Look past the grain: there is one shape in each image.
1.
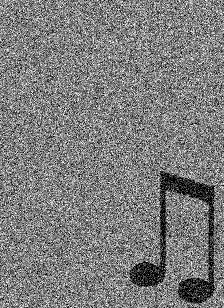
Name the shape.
pair of musical notes
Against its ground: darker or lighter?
darker
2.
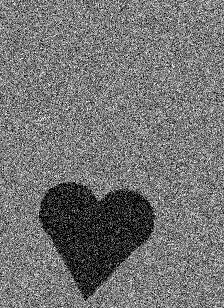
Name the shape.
heart
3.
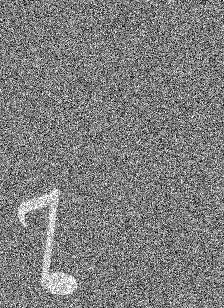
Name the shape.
musical note
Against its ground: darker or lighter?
lighter
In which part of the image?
bottom left
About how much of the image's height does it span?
a third
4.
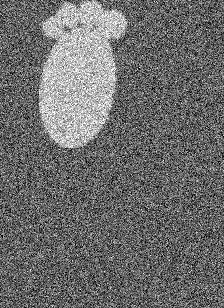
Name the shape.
footprint
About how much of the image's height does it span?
half
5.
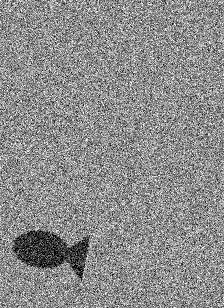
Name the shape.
fish
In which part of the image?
bottom left
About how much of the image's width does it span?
a third
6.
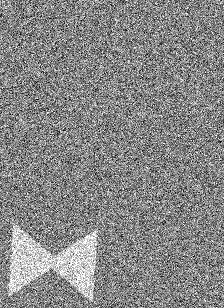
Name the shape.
bow tie
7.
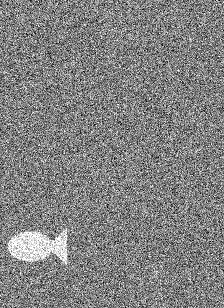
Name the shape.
fish
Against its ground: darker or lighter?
lighter
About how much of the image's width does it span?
a quarter
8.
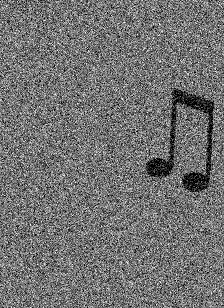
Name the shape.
pair of musical notes
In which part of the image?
middle right
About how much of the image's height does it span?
a third
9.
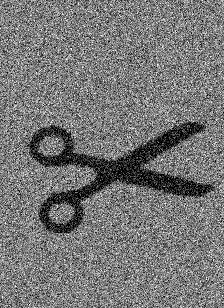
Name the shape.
pair of scissors
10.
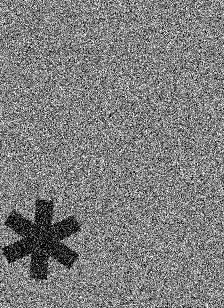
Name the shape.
asterisk
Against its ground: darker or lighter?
darker
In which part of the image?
bottom left
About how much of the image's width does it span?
a third
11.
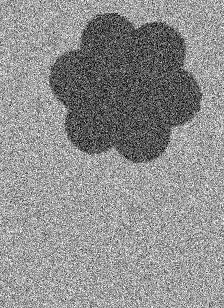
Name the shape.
flower
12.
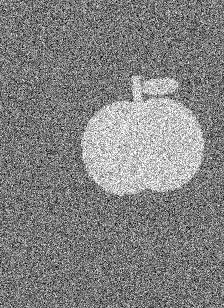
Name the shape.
apple
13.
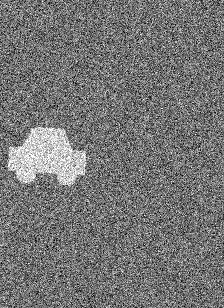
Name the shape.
car
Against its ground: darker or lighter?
lighter
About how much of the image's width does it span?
a third
